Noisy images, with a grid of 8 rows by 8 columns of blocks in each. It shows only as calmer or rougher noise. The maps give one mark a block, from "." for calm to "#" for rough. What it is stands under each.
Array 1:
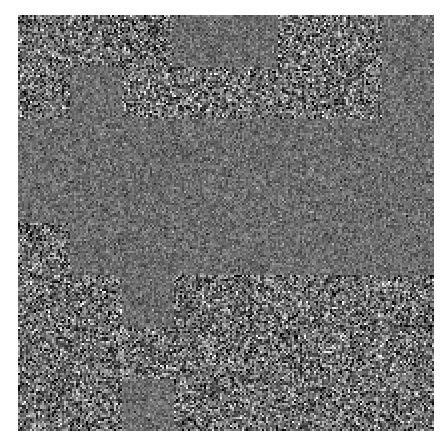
# # # . . # # .
# . # # # # # .
. . . . . . . .
. . . . . . . .
# . . . . . . .
# # . # # # # #
# # # # # # # #
# # . # # # # #
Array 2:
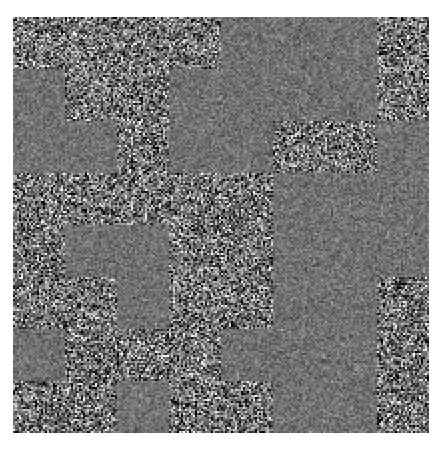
# # # # . . . #
. # # . . . . #
. . # . . # # .
# # # # # . . .
# . . # # . . .
# # . # # . . #
. # # # . . . #
# # . # # . . #
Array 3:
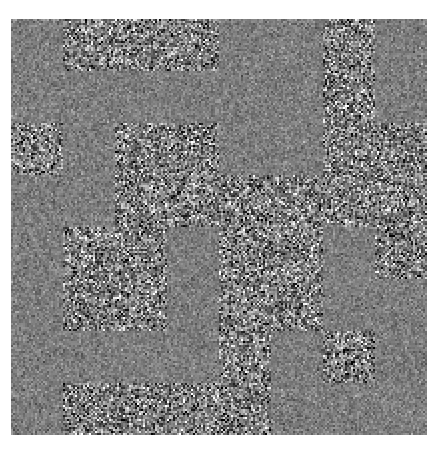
. # # # . . # .
. . . . . . # .
# . # # . . # #
. . # # # # # #
. # # . # # . #
. # # . # # . .
. . . . # . # .
. # # # # . . .
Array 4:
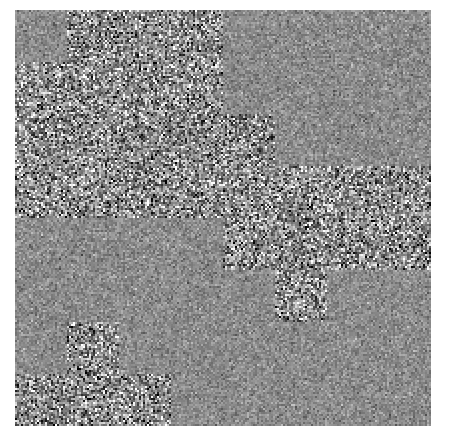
. # # # . . . .
# # # # . . . .
# # # # # . . .
# # # # # # # #
. . . . # # # #
. . . . . # . .
. # . . . . . .
# # # . . . . .
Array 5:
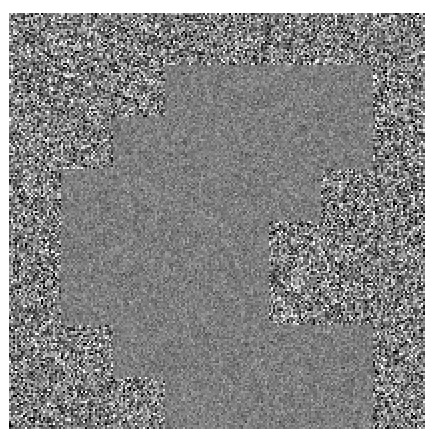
# # # # # # # #
# # # . . . . #
# # . . . . . #
# . . . . . # #
# . . . . # # #
# . . . . # # #
# # . . . . . #
# # # . . . . #
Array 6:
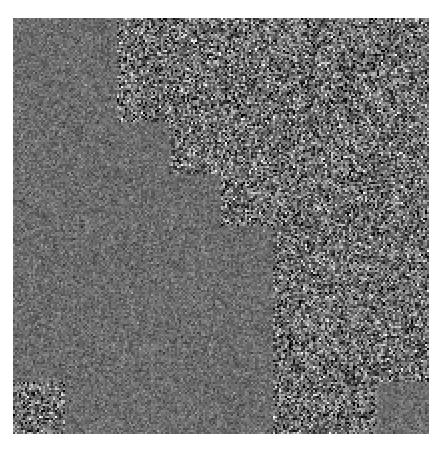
. . # # # # # #
. . # # # # # #
. . . # # # # #
. . . . # # # #
. . . . . # # #
. . . . . # # #
. . . . . # # #
# . . . . # # .
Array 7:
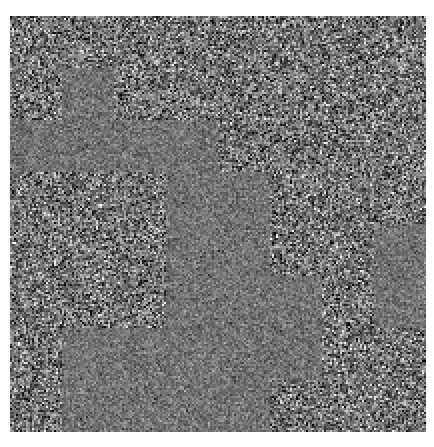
# # # # # # # #
# . # # # # # #
. . . . # # # #
# # # . . # # #
# # # . . # # .
# # # . . . # .
# . . . . . # #
# . . . . # # #
